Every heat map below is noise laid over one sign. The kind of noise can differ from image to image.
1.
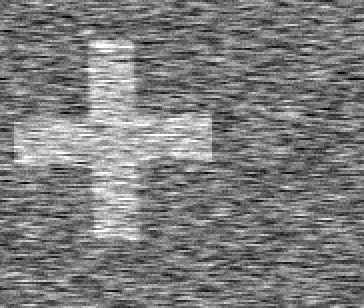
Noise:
streaked along the rows
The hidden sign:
plus sign
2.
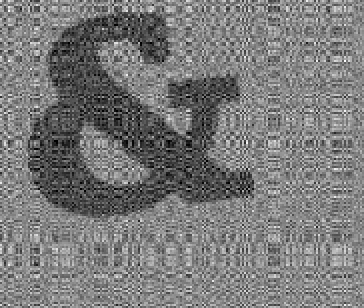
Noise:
low rank plus noise
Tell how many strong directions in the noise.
one
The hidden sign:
ampersand
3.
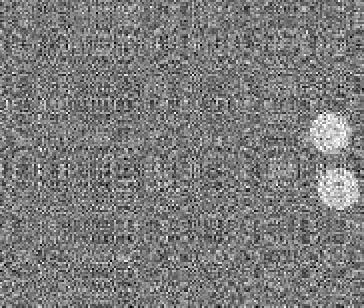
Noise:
low rank plus noise
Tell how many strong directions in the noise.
three or four
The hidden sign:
colon
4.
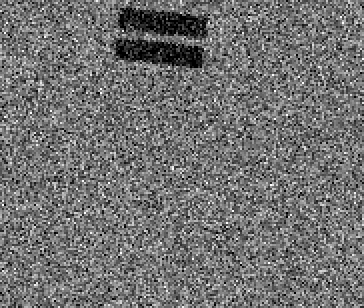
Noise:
independent entries
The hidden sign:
equals sign
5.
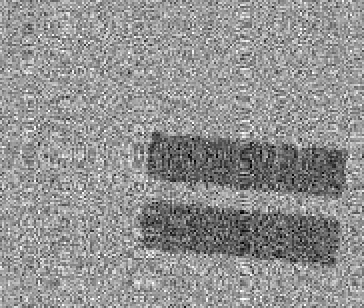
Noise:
low rank plus noise
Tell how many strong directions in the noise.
three or four
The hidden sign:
equals sign
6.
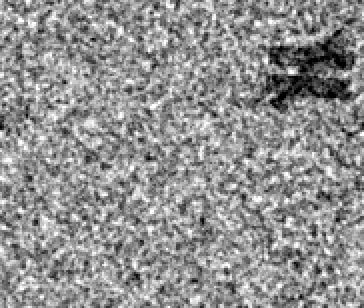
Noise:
blotchy
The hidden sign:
not-equal sign
